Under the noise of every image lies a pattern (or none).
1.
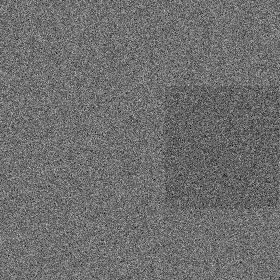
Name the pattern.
one block
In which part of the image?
middle right
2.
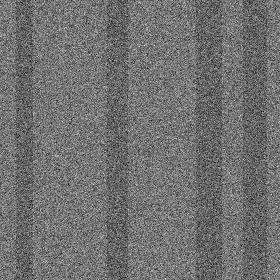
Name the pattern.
bands of columns
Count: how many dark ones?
4
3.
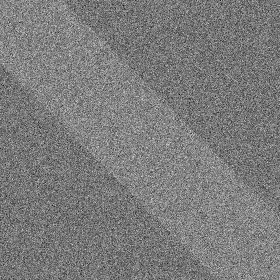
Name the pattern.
a diagonal band
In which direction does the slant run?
top left to bottom right
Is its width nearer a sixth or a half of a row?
a half
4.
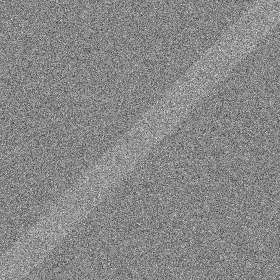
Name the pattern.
a diagonal band
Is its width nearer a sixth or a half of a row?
a sixth
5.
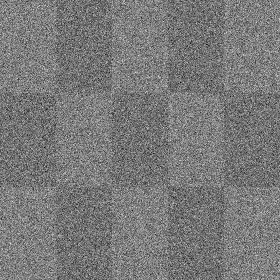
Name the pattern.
a checkerboard
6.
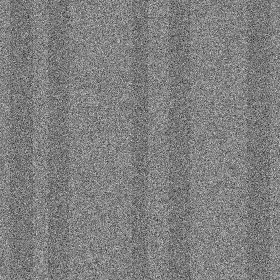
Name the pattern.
bands of columns
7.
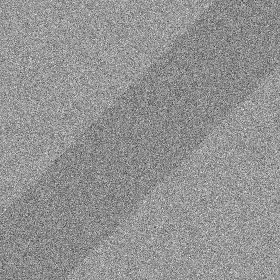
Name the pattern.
a diagonal band
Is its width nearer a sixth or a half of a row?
a half
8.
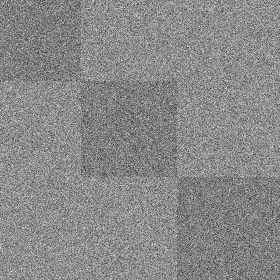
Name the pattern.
blocks along the diagonal
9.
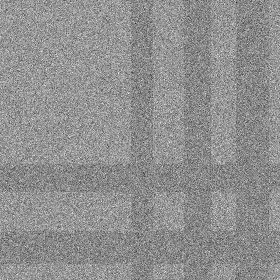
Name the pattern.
bands of rows crossing bands of columns
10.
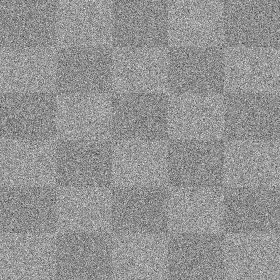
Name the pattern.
a checkerboard
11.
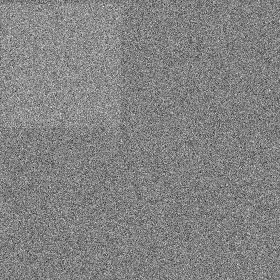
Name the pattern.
one block
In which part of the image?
top left
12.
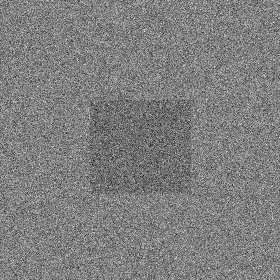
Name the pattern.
one block
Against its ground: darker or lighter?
darker
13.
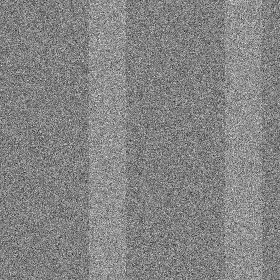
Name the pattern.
bands of columns
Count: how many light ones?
2
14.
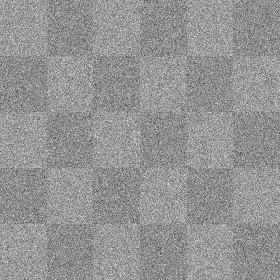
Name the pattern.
a checkerboard
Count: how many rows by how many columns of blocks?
5 by 6
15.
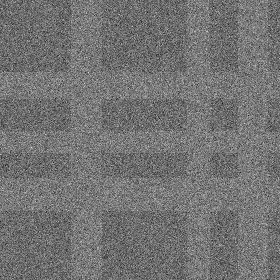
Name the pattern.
bands of rows crossing bands of columns
